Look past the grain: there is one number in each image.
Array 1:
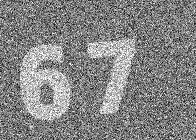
67
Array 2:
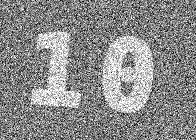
10
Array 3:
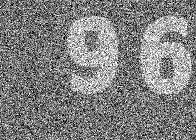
96
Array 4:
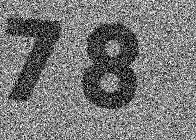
78
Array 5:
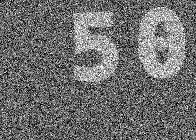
50
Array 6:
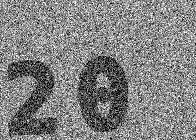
20
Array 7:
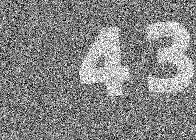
43
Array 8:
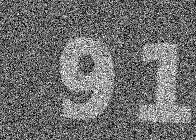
91
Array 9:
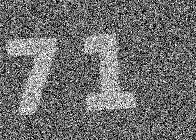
71
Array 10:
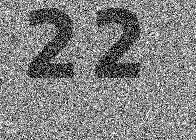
22
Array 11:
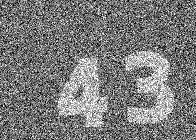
43
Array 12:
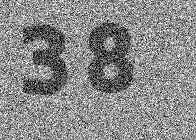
38
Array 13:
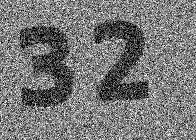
32
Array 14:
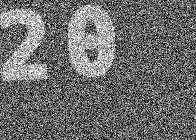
20
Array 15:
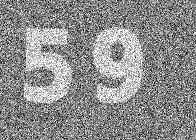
59
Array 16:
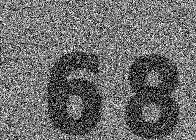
68
